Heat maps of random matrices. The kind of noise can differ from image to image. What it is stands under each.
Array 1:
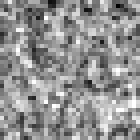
blotchy
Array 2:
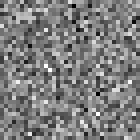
independent entries
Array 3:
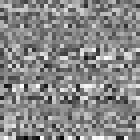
rows of uneven size
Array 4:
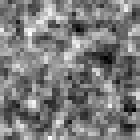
blotchy
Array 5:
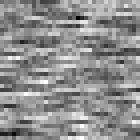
streaked along the rows
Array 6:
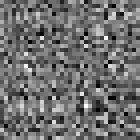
low rank plus noise
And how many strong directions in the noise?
two
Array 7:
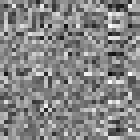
low rank plus noise
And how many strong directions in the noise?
one
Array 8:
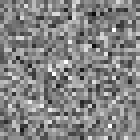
independent entries
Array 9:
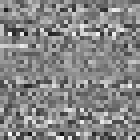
rows of uneven size
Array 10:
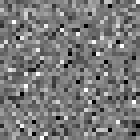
heavy tails
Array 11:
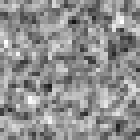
blotchy
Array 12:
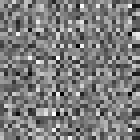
low rank plus noise
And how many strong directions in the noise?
one
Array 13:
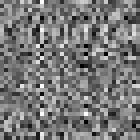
low rank plus noise
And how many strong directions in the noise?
one
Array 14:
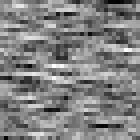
streaked along the rows
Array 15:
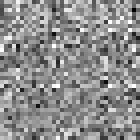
low rank plus noise
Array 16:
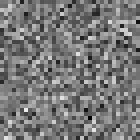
independent entries
